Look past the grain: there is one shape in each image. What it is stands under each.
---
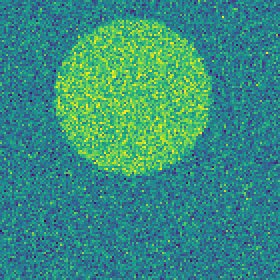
disc
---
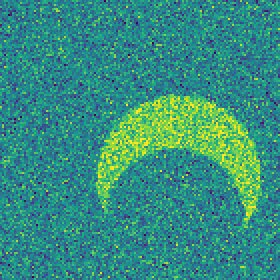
crescent
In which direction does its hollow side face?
down
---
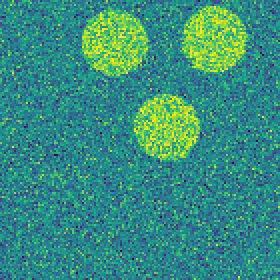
three dots
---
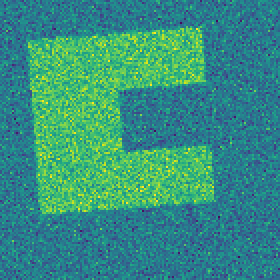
square with a notch
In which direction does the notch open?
right
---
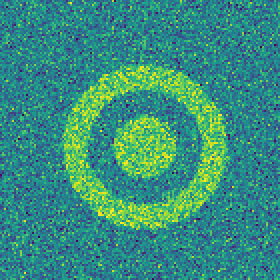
bullseye
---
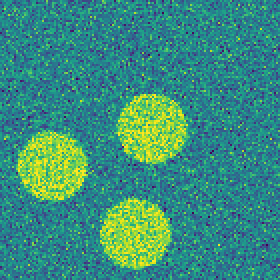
three dots
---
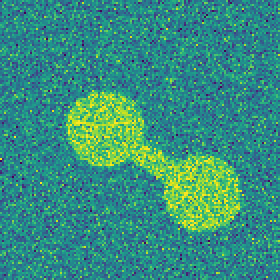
dumbbell
